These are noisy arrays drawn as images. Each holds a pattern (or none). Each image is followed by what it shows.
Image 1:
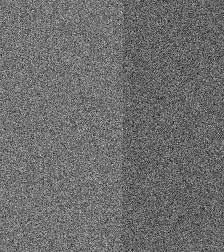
a sharp edge
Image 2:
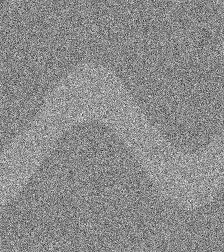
a wavy band
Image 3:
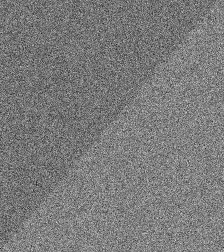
a sharp edge
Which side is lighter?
bottom right
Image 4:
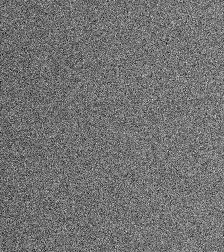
a smooth slope
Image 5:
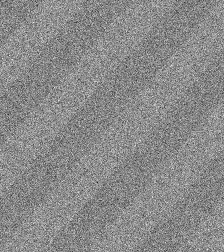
diagonal stripes
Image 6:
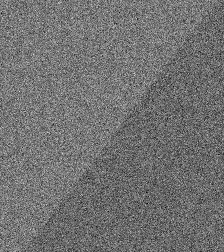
a sharp edge
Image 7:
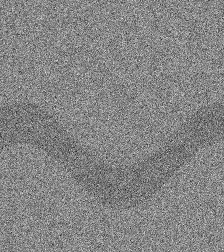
a wavy band
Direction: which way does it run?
left to right
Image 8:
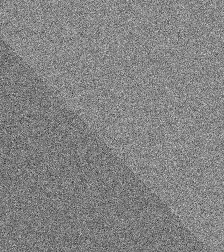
a sharp edge
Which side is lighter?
top right
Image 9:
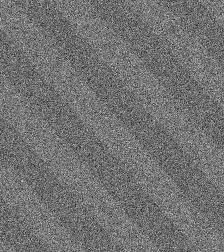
diagonal stripes
